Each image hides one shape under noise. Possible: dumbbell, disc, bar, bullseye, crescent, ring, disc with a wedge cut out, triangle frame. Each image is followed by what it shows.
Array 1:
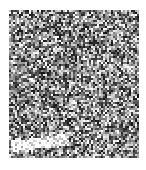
light bar, bottom left
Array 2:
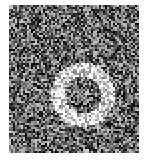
light ring
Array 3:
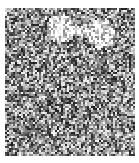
light dumbbell
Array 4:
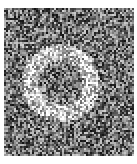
light ring
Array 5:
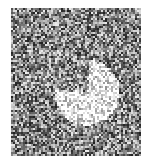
light disc with a wedge cut out
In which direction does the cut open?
up and left
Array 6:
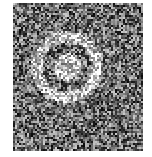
light bullseye
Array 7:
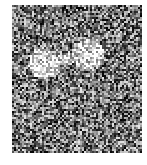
light dumbbell
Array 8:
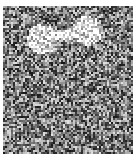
light dumbbell
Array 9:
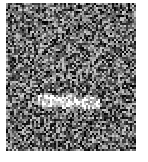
light bar
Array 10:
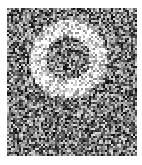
light ring
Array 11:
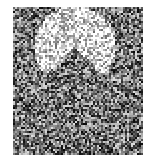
light disc with a wedge cut out
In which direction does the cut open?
down
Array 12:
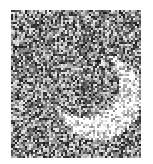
light crescent
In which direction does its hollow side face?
up and left
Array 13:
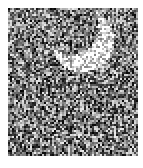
light crescent
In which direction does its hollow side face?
up and left
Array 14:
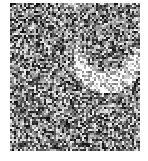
light crescent
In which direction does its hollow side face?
up
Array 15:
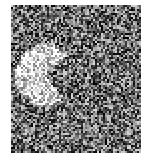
light disc with a wedge cut out, middle left
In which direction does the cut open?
right
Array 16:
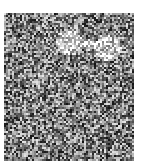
light dumbbell
